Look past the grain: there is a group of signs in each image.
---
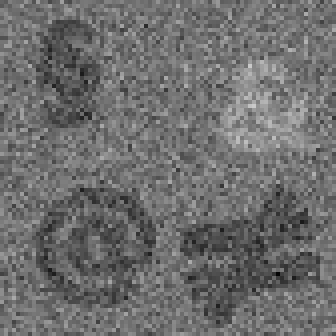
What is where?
top left: dark section sign; top right: light ampersand; bottom left: dark at sign; bottom right: dark not-equal sign
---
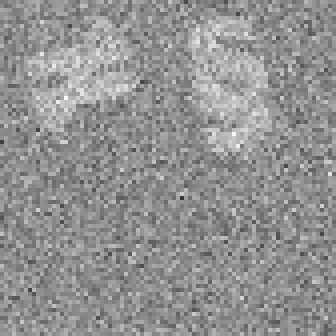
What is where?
top left: light not-equal sign; top right: light section sign
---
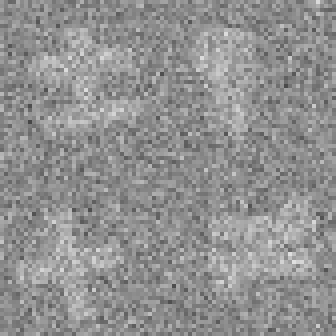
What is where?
top left: light plus-minus sign; top right: light pilcrow; bottom left: light plus sign; bottom right: light not-equal sign
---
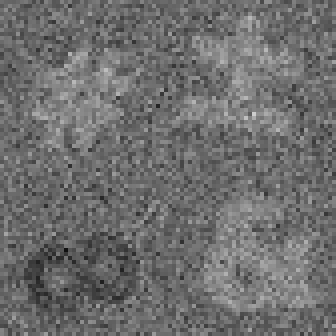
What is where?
top left: light hash sign; top right: light plus-minus sign; bottom left: dark infinity sign; bottom right: light ampersand
